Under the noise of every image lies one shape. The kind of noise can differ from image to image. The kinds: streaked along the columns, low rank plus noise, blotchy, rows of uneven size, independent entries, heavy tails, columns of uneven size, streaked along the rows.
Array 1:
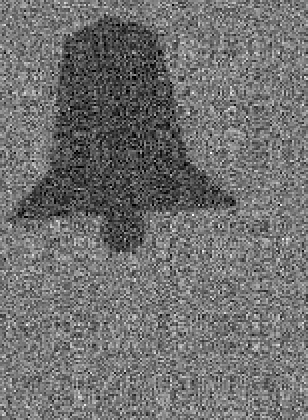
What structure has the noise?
low rank plus noise
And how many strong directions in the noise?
three or four
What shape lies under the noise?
bell
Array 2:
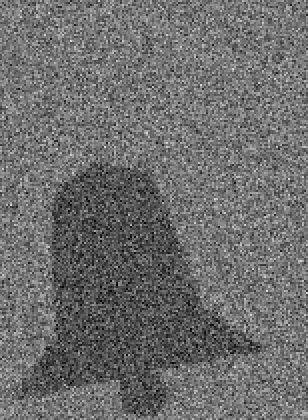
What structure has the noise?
independent entries
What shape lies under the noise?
bell
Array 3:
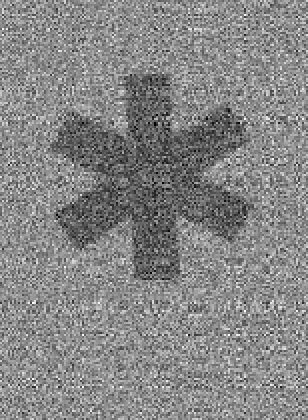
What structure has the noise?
low rank plus noise
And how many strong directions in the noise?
two
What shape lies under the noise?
asterisk
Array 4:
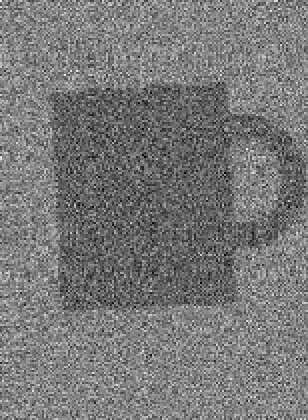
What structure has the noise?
low rank plus noise
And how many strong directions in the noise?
three or four
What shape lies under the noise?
cup
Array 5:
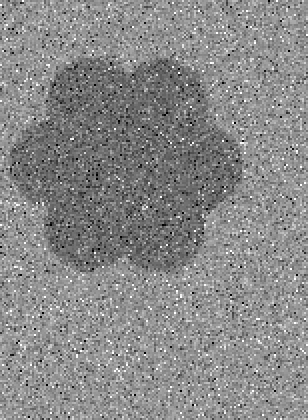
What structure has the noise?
heavy tails
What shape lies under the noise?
flower
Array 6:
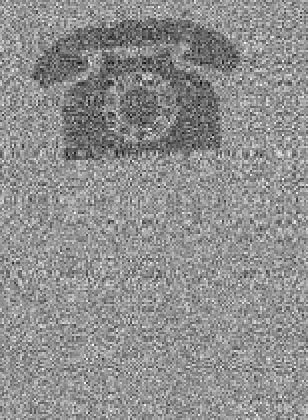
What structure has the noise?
low rank plus noise
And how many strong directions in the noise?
two
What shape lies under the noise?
telephone
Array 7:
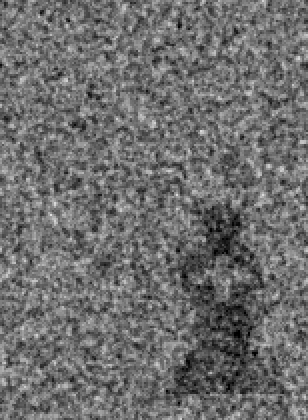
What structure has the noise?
blotchy
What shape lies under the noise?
chess bishop
